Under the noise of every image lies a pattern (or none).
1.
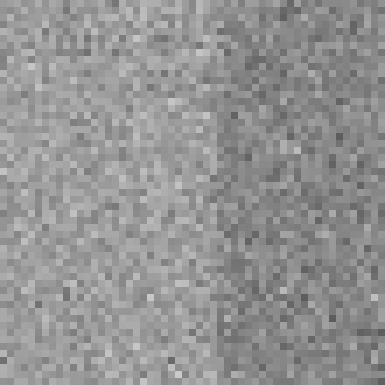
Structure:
a sharp edge
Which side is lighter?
left
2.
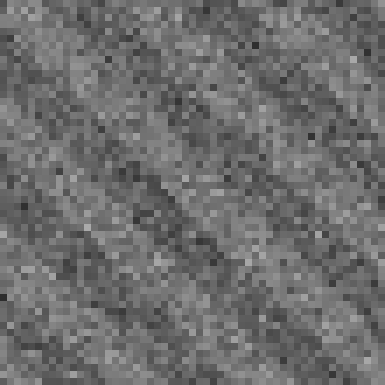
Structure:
diagonal stripes
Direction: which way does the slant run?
top left to bottom right
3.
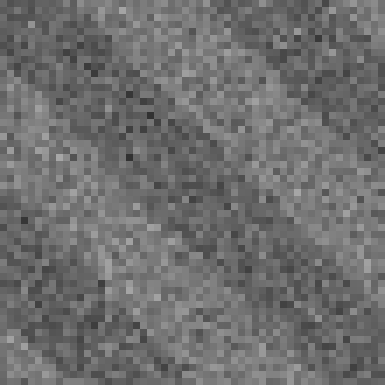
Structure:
diagonal stripes
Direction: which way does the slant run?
top left to bottom right
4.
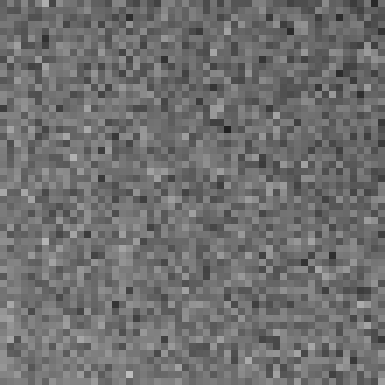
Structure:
a smooth slope
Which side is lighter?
bottom left
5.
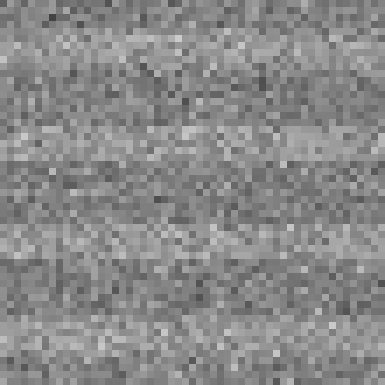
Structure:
horizontal stripes
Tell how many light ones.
4
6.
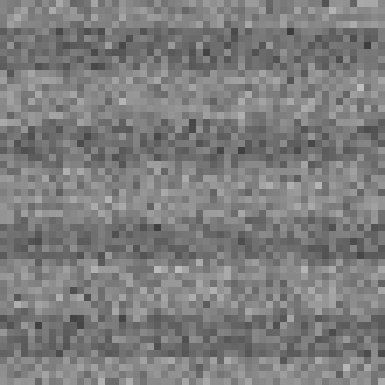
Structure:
horizontal stripes
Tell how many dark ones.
4
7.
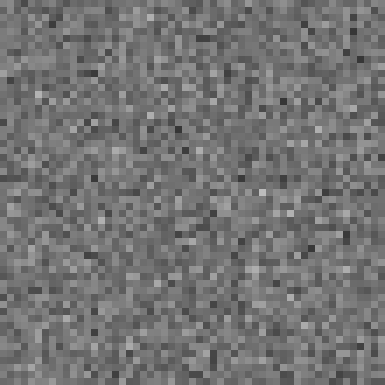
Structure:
only noise
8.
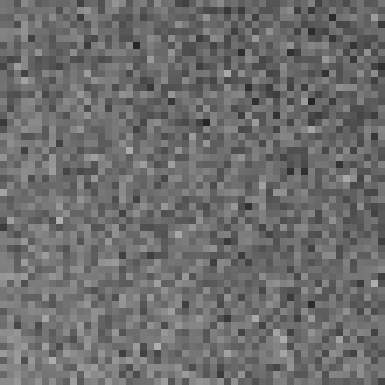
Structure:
a smooth slope
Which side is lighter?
bottom left
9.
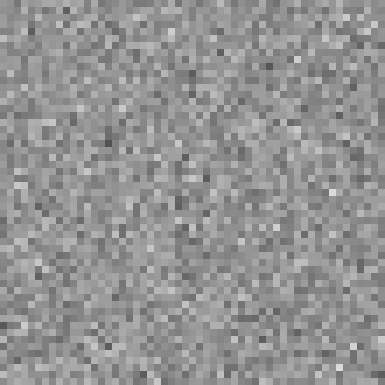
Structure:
only noise
